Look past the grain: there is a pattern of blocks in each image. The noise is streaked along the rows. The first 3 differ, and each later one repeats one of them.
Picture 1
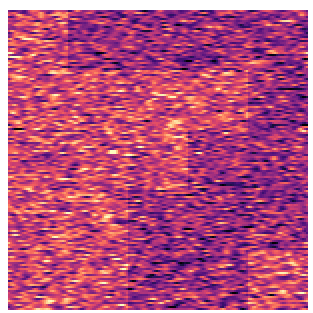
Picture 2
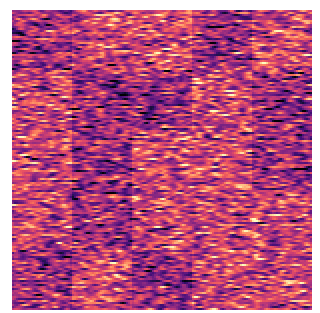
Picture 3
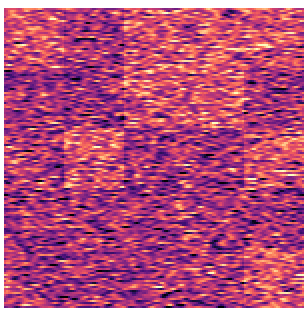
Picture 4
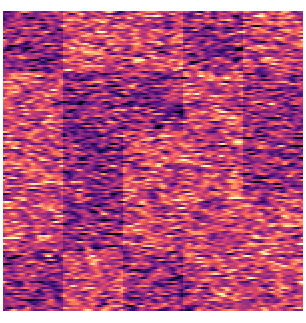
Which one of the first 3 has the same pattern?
2
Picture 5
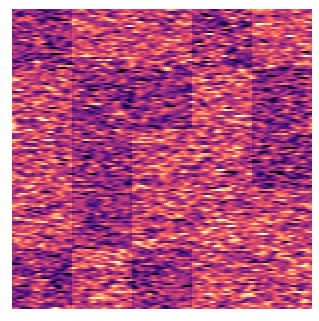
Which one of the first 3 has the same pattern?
2
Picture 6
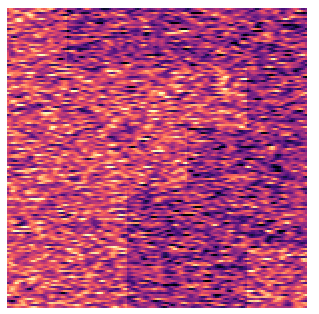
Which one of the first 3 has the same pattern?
1
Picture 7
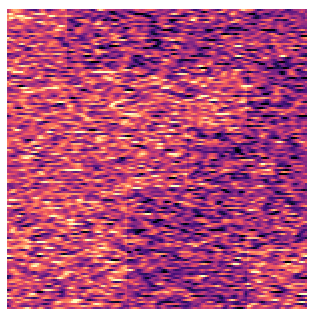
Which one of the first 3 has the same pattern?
1
